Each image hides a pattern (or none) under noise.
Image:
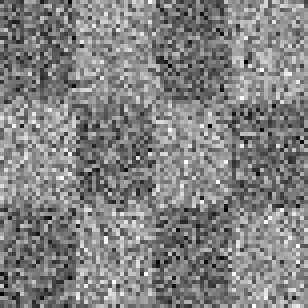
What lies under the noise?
a checkerboard
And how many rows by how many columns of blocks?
3 by 4
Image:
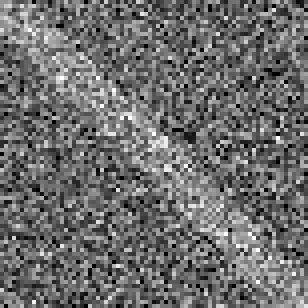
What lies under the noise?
a diagonal band
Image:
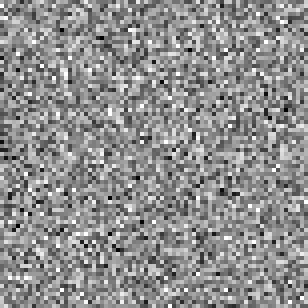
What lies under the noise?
only noise
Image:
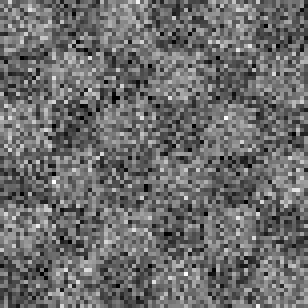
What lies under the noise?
a checkerboard
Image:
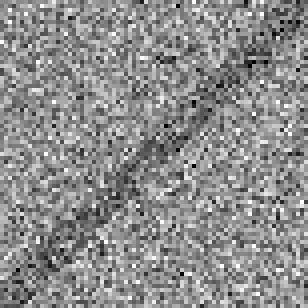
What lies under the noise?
a diagonal band
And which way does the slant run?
bottom left to top right
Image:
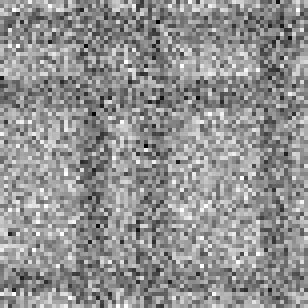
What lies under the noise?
bands of rows crossing bands of columns
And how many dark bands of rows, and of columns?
3 and 3
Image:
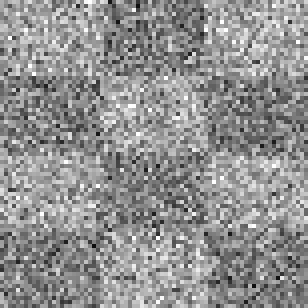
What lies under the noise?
a checkerboard
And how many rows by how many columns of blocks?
4 by 3
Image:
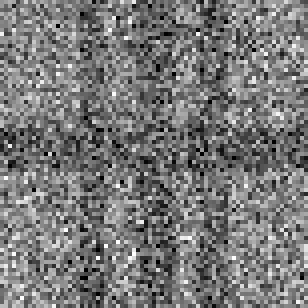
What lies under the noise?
bands of rows crossing bands of columns
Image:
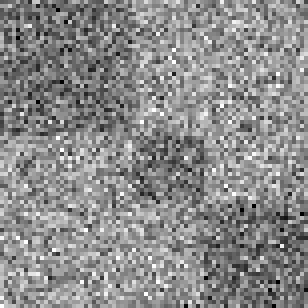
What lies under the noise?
blocks along the diagonal
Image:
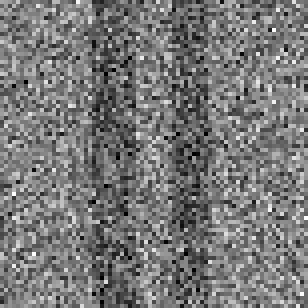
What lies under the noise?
bands of columns
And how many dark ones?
2
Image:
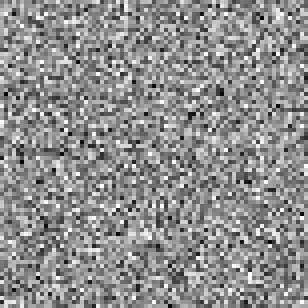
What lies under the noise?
only noise
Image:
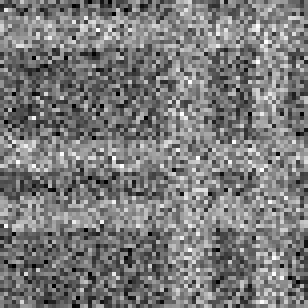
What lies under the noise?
bands of rows crossing bands of columns
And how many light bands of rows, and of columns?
3 and 2
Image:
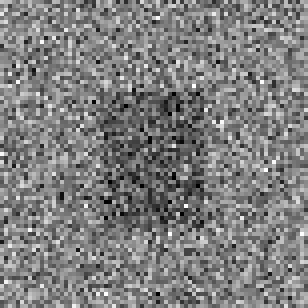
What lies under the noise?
one block
